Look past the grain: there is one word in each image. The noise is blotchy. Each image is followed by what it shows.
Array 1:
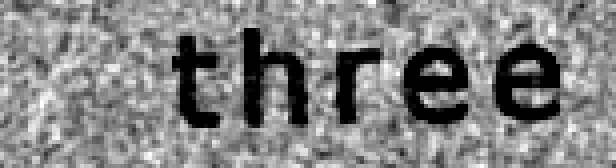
three
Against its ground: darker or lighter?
darker
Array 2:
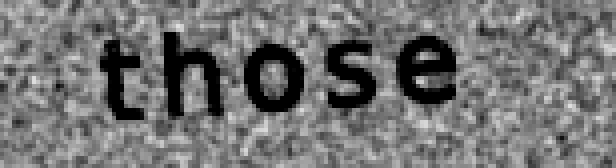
those
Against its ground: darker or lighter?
darker
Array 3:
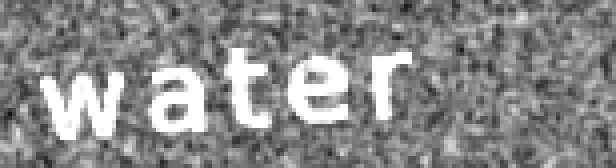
water
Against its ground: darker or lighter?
lighter
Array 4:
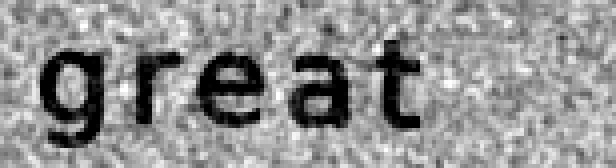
great
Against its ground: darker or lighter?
darker
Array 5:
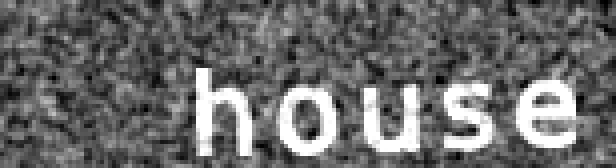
house
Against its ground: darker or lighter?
lighter
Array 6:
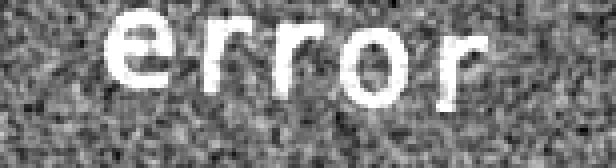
error
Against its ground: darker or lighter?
lighter
